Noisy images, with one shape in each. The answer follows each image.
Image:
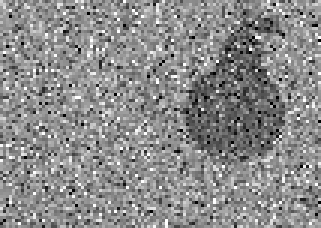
pear
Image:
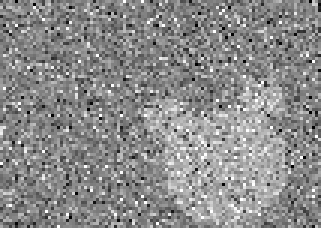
bear's head
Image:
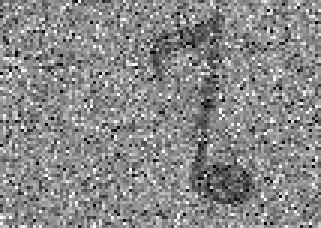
musical note
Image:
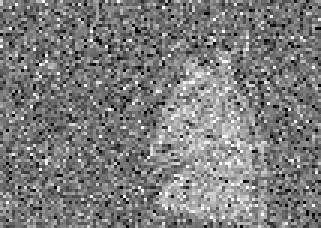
chess knight
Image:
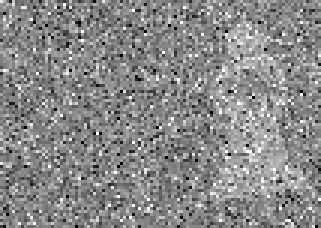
chess bishop
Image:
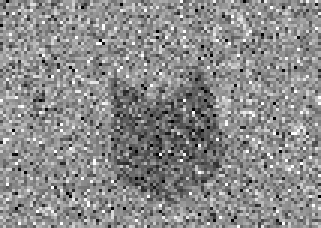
cat's head
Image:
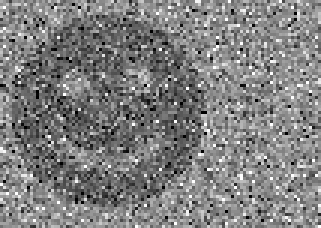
smiling face
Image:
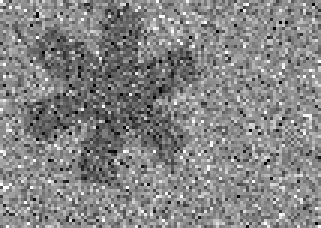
asterisk
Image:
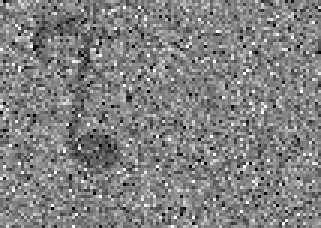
musical note
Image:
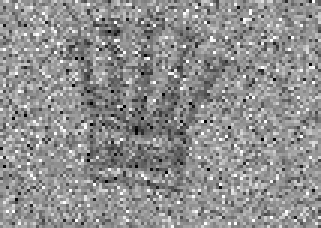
chess queen
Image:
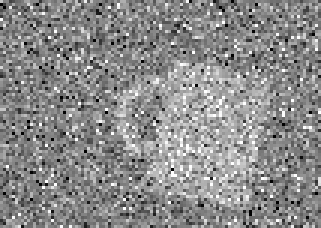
cup
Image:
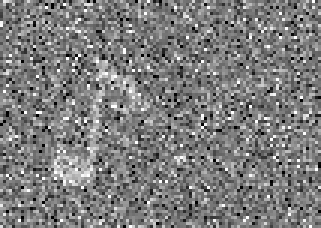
musical note
